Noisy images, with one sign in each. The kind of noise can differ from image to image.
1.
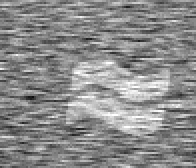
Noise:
streaked along the rows
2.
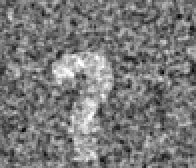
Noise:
blotchy
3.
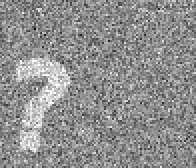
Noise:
independent entries
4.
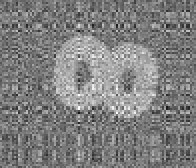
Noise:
low rank plus noise
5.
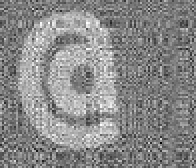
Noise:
low rank plus noise
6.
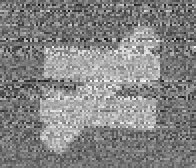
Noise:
rows of uneven size
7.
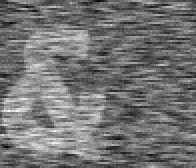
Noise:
streaked along the rows
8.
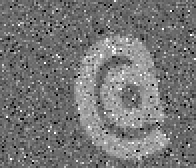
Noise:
heavy tails
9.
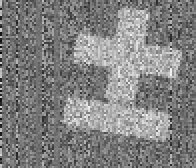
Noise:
columns of uneven size
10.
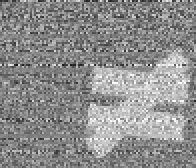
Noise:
rows of uneven size
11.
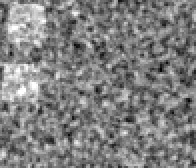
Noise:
blotchy
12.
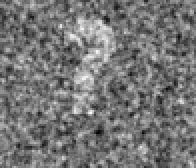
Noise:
blotchy
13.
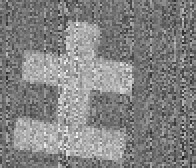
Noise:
columns of uneven size
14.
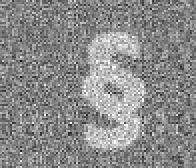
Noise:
low rank plus noise
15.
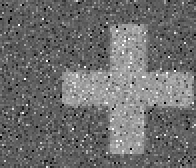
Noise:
heavy tails
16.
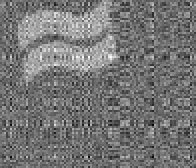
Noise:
low rank plus noise
